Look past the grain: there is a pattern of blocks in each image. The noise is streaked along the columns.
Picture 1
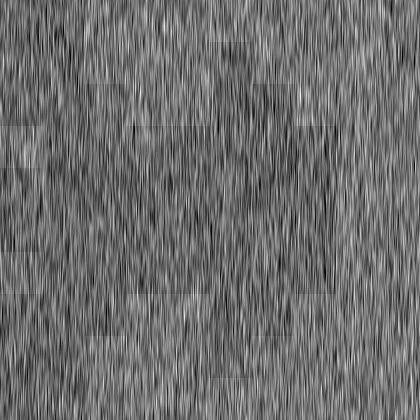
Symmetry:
top and bottom mirror each other
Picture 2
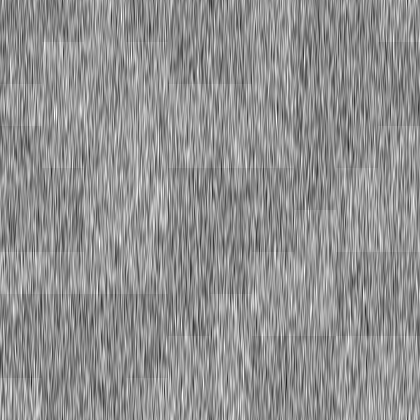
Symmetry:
mirrored about the diagonal from the top left
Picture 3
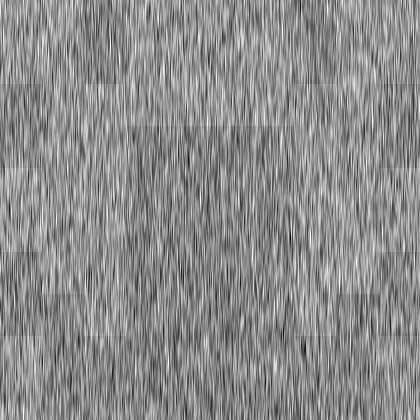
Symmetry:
left and right mirror each other
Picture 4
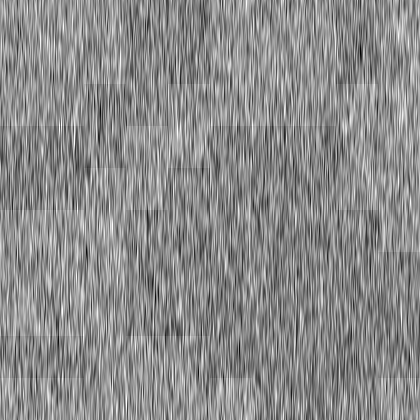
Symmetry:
mirrored about the diagonal from the top left
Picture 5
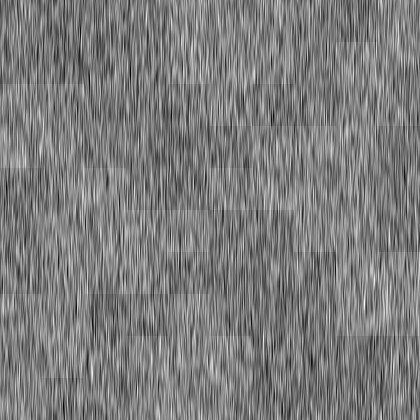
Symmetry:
the same after a half turn
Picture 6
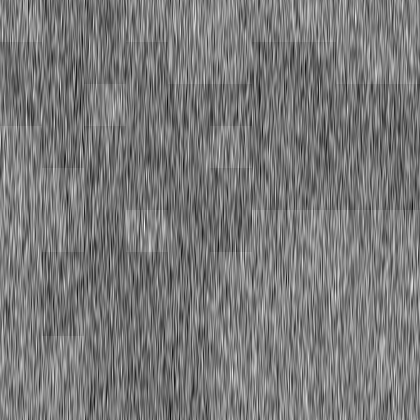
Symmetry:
mirrored about the diagonal from the top left
